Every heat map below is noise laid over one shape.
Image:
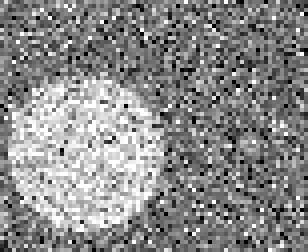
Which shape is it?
disc
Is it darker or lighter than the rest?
lighter
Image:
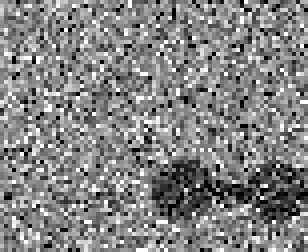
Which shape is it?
dumbbell
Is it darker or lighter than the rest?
darker
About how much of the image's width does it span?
half
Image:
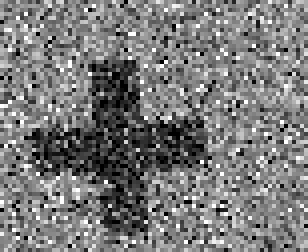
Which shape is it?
cross
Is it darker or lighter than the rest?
darker
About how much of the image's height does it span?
two thirds
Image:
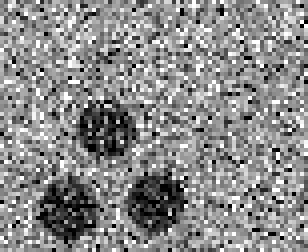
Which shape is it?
three dots
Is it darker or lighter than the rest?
darker
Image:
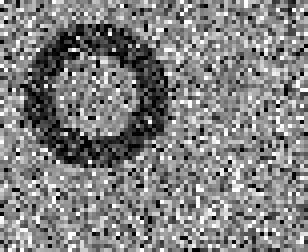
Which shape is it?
ring
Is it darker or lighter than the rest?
darker
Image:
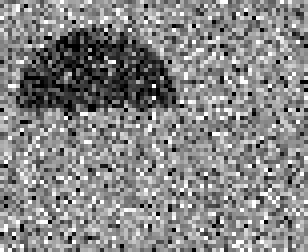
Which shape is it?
half disc
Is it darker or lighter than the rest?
darker
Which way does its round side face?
up
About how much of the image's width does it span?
half
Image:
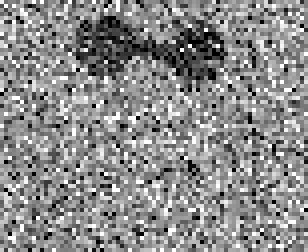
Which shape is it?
dumbbell
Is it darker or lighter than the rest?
darker
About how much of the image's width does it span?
half
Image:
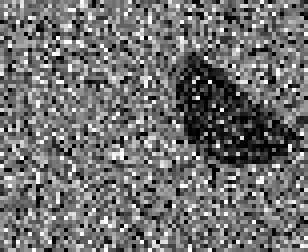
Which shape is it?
half disc
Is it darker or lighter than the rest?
darker
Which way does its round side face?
down and left
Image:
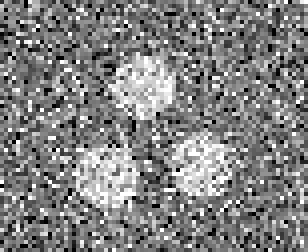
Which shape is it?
three dots
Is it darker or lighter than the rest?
lighter
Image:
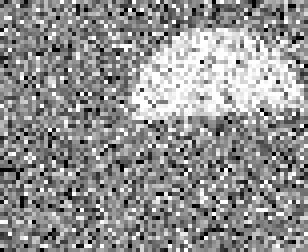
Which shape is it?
half disc
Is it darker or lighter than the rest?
lighter
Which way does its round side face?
up
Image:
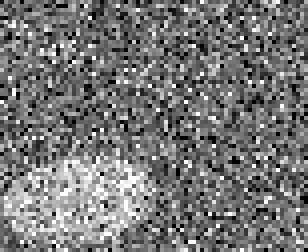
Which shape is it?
ellipse
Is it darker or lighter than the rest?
lighter
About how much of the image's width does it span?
half
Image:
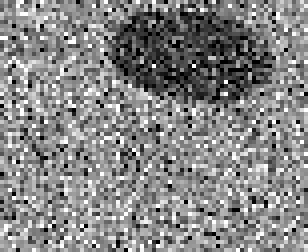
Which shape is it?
ellipse
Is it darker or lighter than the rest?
darker
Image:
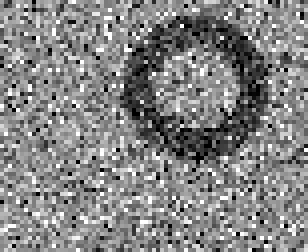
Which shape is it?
ring
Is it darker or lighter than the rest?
darker
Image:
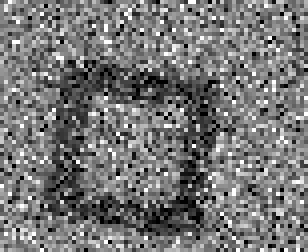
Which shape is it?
square frame
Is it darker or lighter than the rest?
darker
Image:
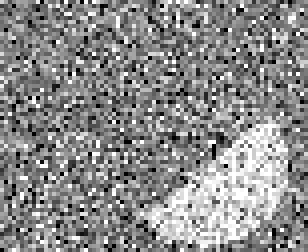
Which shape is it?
half disc
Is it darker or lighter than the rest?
lighter
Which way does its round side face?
down and right
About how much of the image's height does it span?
half
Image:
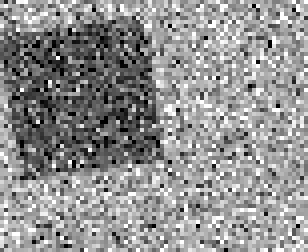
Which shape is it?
square
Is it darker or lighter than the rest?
darker
